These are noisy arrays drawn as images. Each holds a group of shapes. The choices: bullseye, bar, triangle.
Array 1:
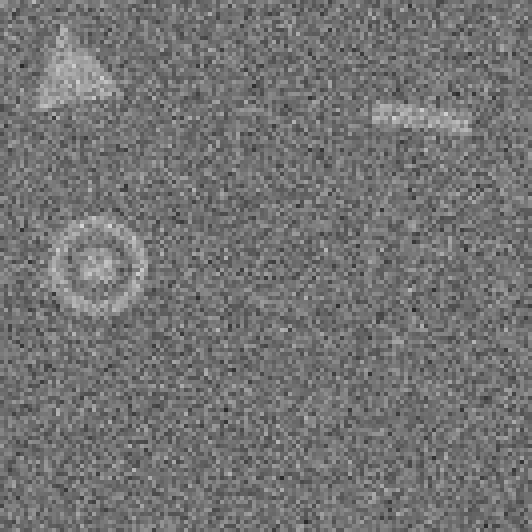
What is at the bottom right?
nothing
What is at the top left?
triangle
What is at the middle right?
nothing
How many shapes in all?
3
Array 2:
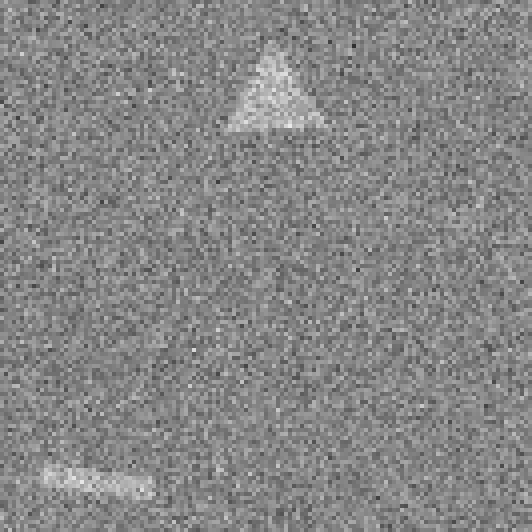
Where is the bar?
bottom left
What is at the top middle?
triangle
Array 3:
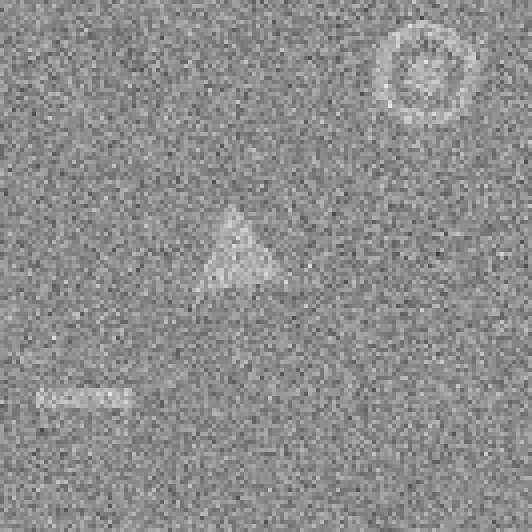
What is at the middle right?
nothing
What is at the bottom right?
nothing
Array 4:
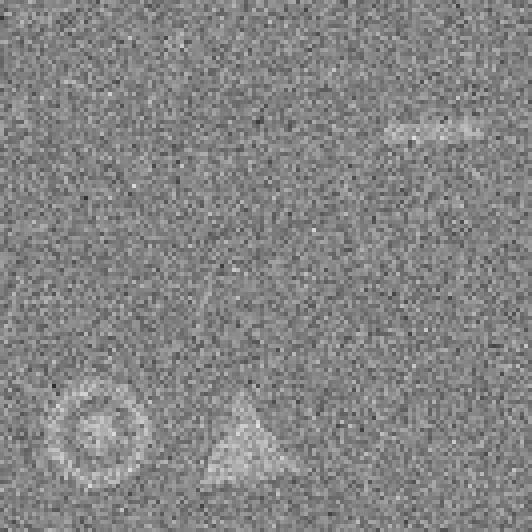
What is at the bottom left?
bullseye
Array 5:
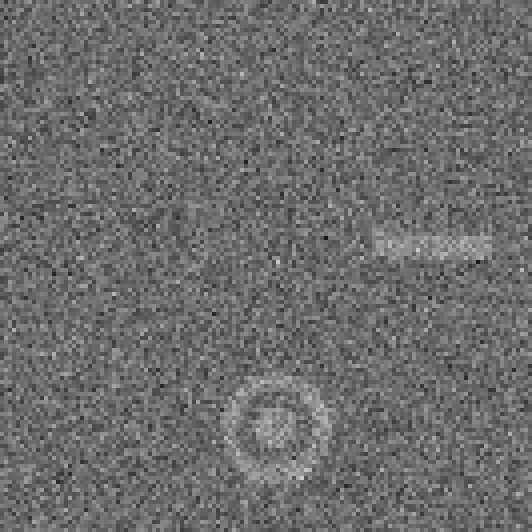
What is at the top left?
nothing
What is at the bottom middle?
bullseye
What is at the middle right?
bar
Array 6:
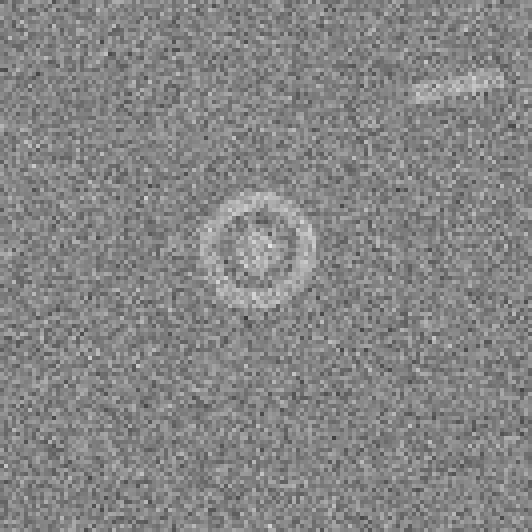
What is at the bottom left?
nothing
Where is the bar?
top right
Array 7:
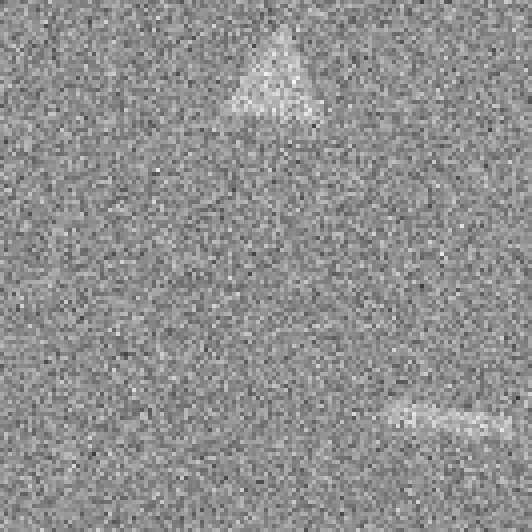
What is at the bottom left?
nothing
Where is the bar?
bottom right
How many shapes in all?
2
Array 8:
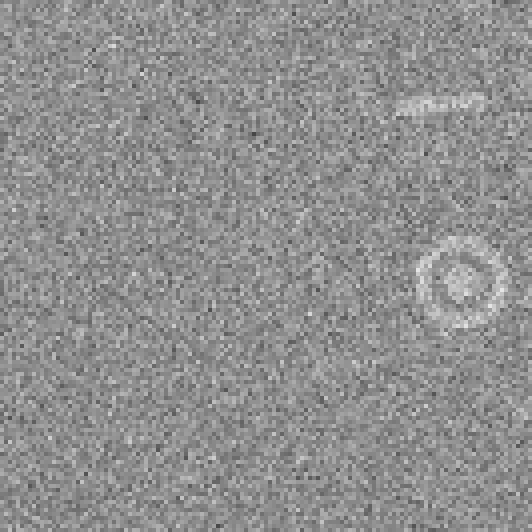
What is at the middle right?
bullseye
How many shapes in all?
2
